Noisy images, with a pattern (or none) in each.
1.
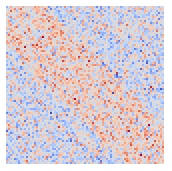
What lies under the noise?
a diagonal band
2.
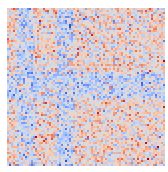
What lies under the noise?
bands of rows crossing bands of columns
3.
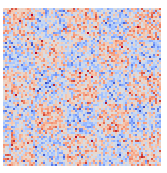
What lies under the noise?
a checkerboard
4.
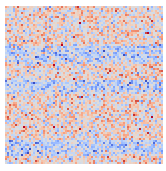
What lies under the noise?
bands of rows
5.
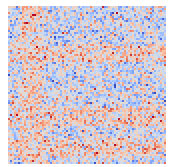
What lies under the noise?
bands of rows crossing bands of columns
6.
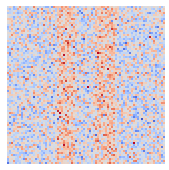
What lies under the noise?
bands of columns
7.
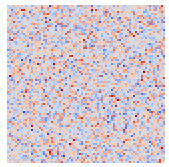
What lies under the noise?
only noise
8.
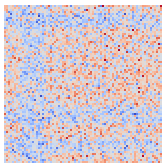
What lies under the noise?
bands of rows crossing bands of columns
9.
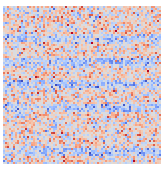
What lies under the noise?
bands of rows
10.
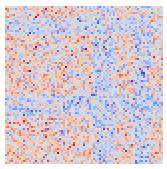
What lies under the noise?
bands of rows crossing bands of columns
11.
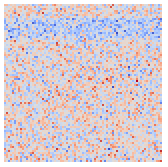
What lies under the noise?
one band of rows
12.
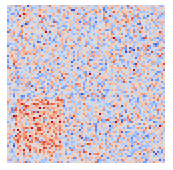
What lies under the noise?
one block
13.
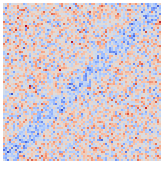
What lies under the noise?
a diagonal band
